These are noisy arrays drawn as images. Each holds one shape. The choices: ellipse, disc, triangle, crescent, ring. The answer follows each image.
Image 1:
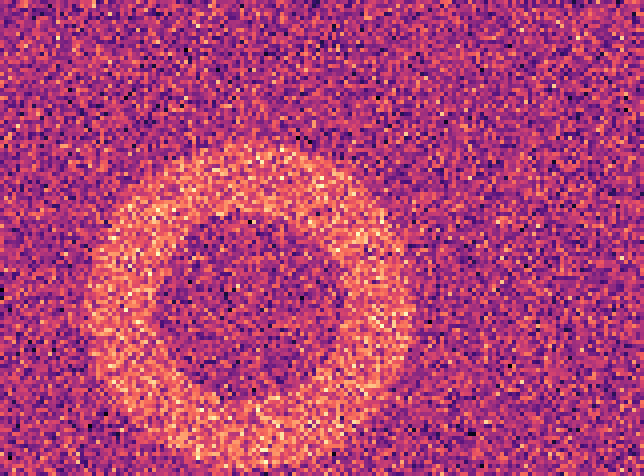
ring
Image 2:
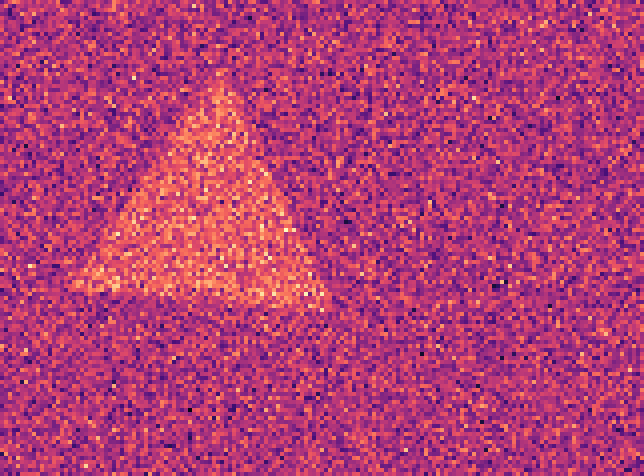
triangle
